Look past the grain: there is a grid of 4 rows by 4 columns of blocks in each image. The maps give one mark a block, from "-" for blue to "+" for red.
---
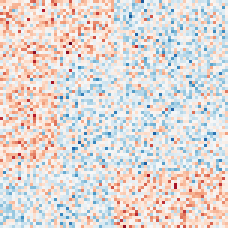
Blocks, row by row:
+ + - -
+ - - -
+ - - -
- - + +
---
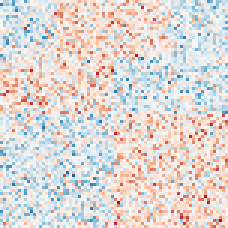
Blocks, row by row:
- + + -
+ + - -
- - + +
- - + +
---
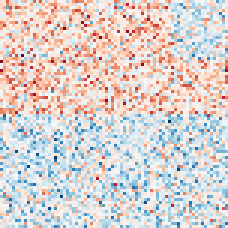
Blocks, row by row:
+ + + -
+ + + +
- - - -
- - - -
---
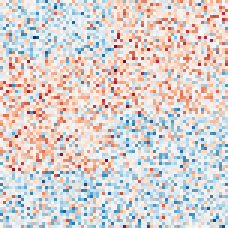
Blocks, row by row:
- - + +
+ + + +
+ + - -
- - - -
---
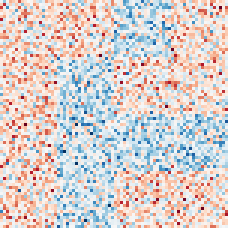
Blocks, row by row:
+ + - +
+ - + +
+ - - -
+ - + +
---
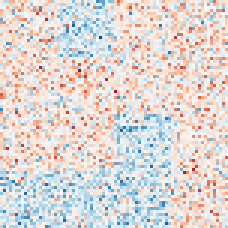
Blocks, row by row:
+ - + +
+ + + +
+ + - +
- - - +
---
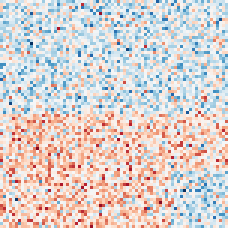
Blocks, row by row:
- - - -
- - - -
+ + + +
+ + + -
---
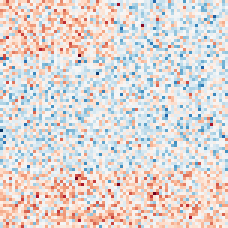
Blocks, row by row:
+ + - -
- - - -
- - - -
+ + + +
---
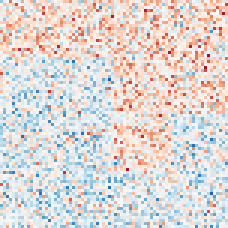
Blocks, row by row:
+ + + +
- - + +
- - + -
- - - -
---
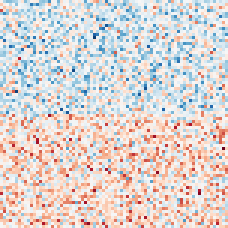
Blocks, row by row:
- - - -
- - - -
+ + + +
+ + + +
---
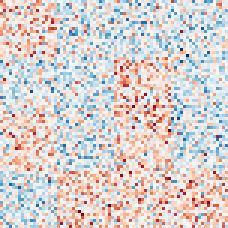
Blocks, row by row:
+ - - -
- - + -
+ - + -
- + + +
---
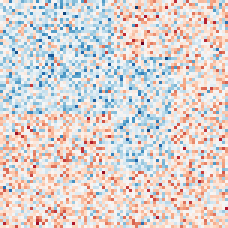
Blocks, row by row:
- - + +
- - - +
+ + - +
+ + + +
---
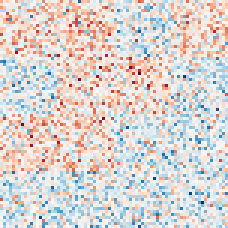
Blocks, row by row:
+ + - +
- + + -
+ + - -
- - - -
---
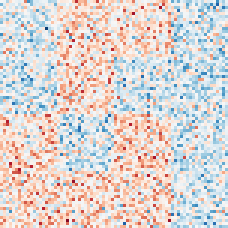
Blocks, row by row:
- + + -
- + - -
+ - + -
+ + + -
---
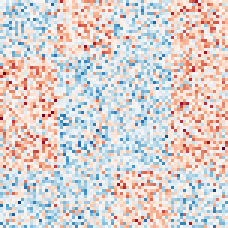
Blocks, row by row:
- + - +
+ - - +
+ - - +
- - + -
